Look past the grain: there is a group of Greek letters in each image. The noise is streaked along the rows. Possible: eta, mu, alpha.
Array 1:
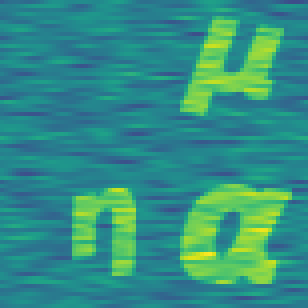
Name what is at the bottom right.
alpha
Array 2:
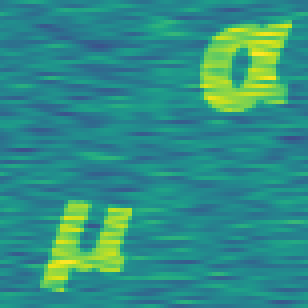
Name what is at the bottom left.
mu
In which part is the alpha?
top right
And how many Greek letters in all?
2
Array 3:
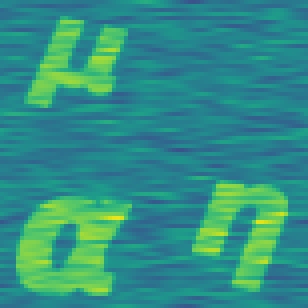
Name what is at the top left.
mu
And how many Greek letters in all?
3
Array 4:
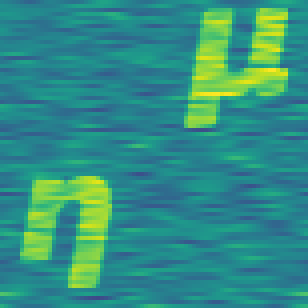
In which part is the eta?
bottom left
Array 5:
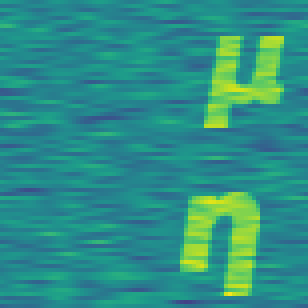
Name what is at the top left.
nothing
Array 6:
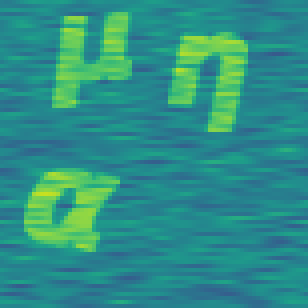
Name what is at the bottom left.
alpha
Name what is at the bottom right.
nothing
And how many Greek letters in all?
3
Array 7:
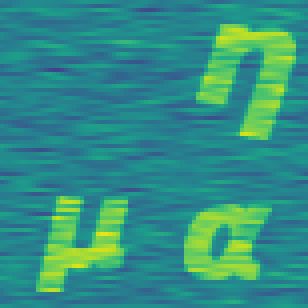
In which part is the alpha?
bottom right
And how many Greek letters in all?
3
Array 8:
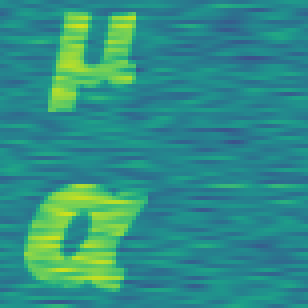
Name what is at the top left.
mu
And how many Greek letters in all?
2
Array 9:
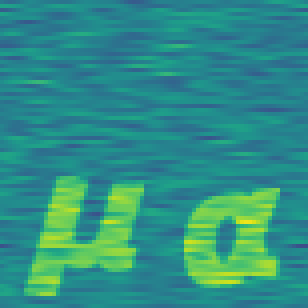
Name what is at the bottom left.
mu
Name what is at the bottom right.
alpha
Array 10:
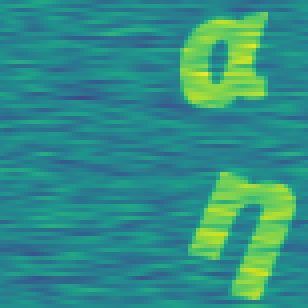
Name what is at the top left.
nothing
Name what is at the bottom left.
nothing
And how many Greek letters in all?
2
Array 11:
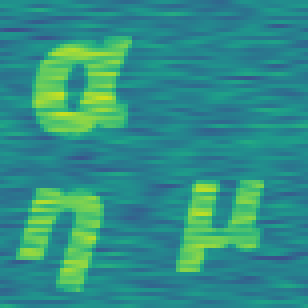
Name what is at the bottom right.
mu
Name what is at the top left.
alpha
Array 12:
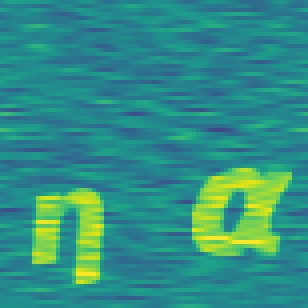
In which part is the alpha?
bottom right
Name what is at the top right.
nothing
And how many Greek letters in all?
2
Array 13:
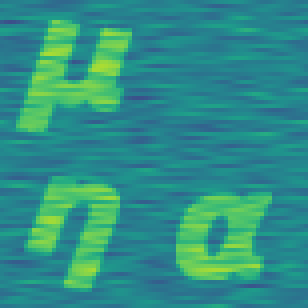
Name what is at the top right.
nothing
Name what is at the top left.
mu
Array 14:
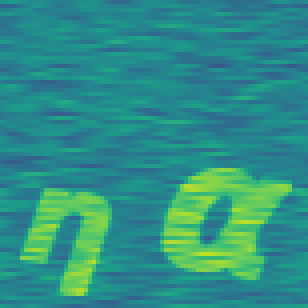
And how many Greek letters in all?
2
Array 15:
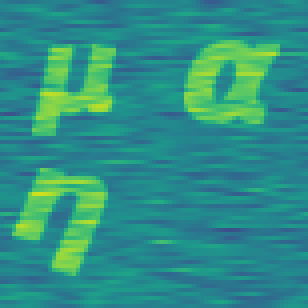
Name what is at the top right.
alpha
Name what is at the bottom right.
nothing
